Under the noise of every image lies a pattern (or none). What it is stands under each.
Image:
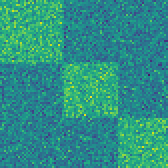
blocks along the diagonal
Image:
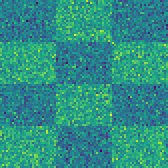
a checkerboard
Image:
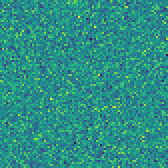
only noise
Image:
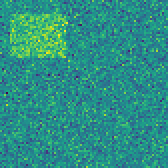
one block
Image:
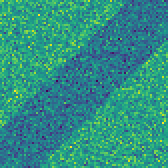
a diagonal band
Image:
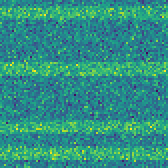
bands of rows
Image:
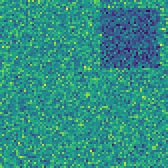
one block
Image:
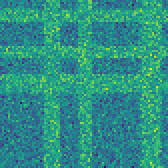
bands of rows crossing bands of columns
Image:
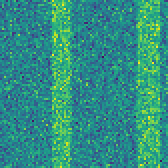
bands of columns
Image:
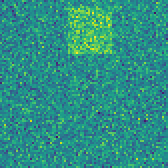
one block
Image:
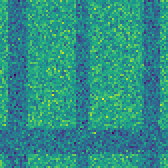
bands of rows crossing bands of columns
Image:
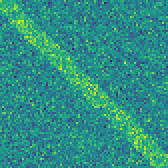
a diagonal band
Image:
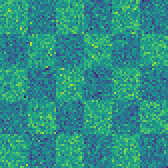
a checkerboard
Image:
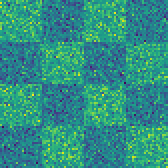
a checkerboard
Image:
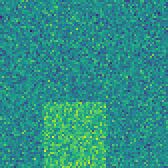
one block
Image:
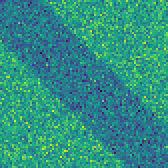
a diagonal band
